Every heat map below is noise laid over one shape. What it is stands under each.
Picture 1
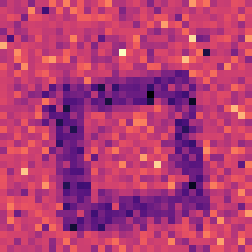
square frame
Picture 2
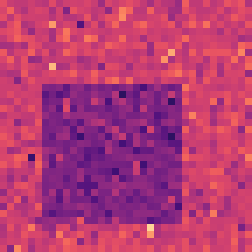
square
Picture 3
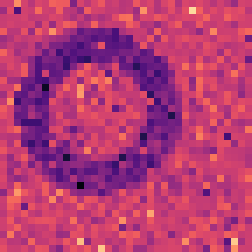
ring
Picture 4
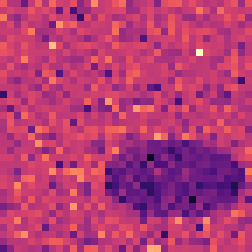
ellipse
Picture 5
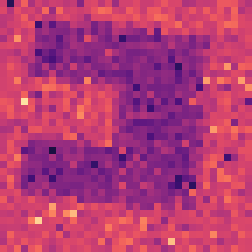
square with a notch
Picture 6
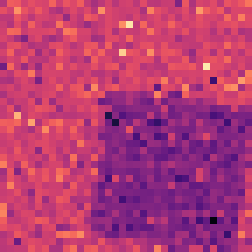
square
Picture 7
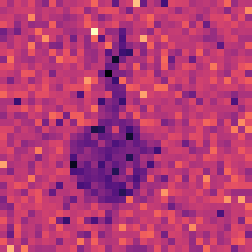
lollipop
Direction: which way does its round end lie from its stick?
down
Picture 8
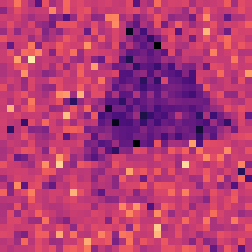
triangle
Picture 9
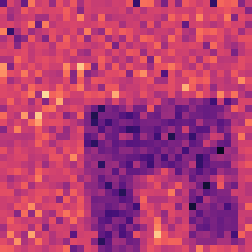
square with a notch
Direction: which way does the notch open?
down
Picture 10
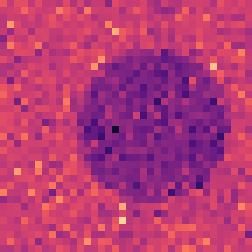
disc
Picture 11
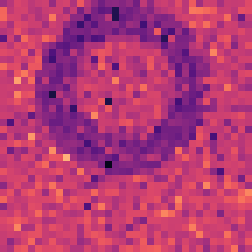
ring
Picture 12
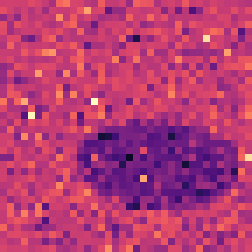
ellipse
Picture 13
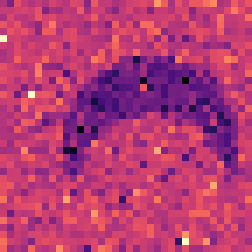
crescent
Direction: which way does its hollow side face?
down
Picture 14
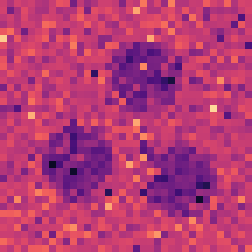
three dots
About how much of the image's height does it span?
two thirds
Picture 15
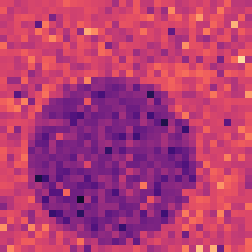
disc
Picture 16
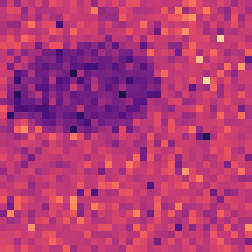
ellipse
